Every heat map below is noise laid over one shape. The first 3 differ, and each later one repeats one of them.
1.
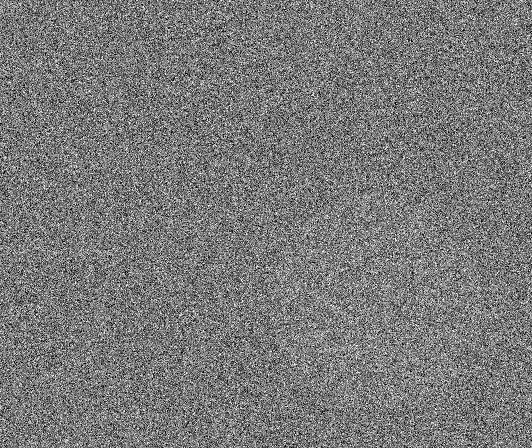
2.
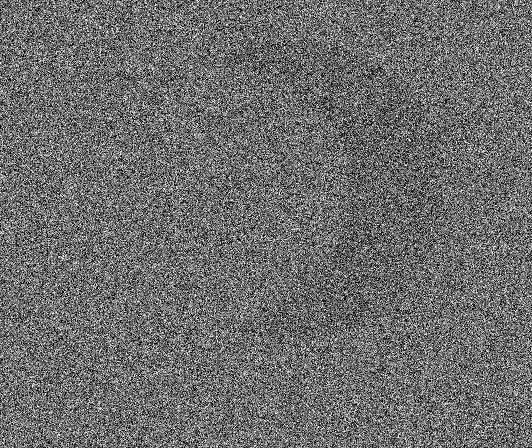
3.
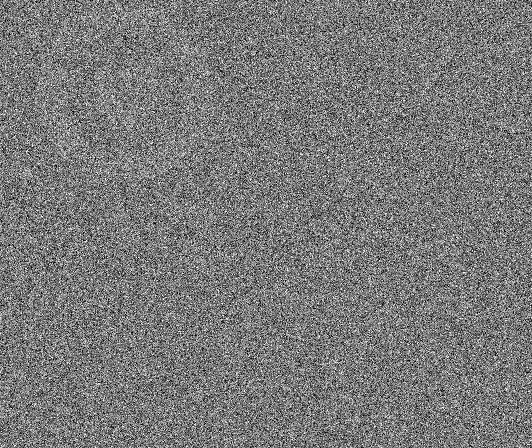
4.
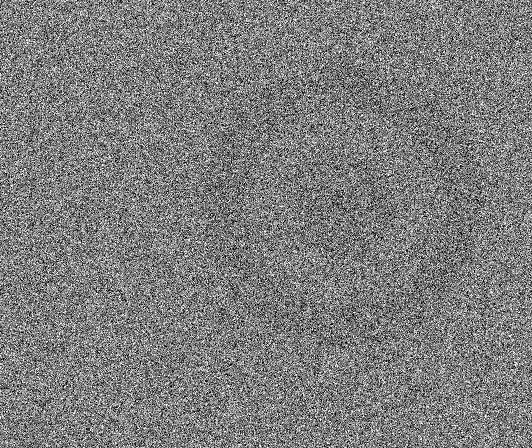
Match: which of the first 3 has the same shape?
3
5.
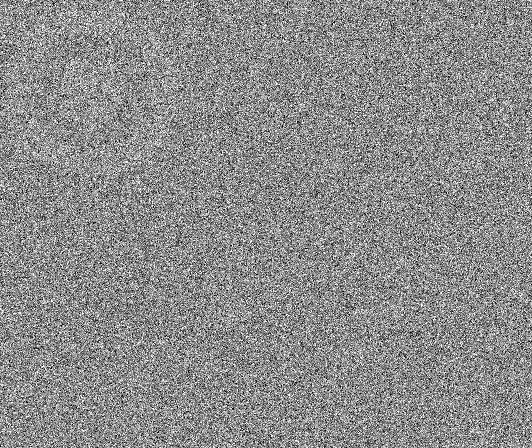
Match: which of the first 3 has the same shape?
3
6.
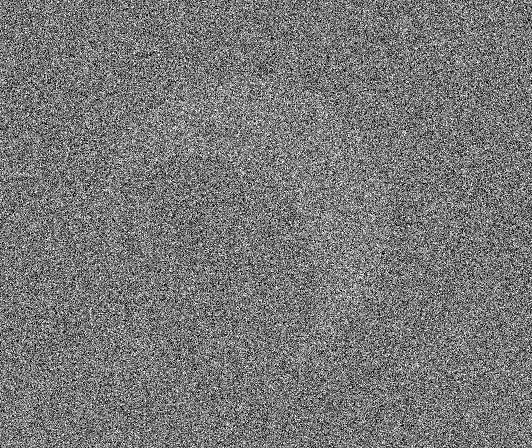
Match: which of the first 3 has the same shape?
2
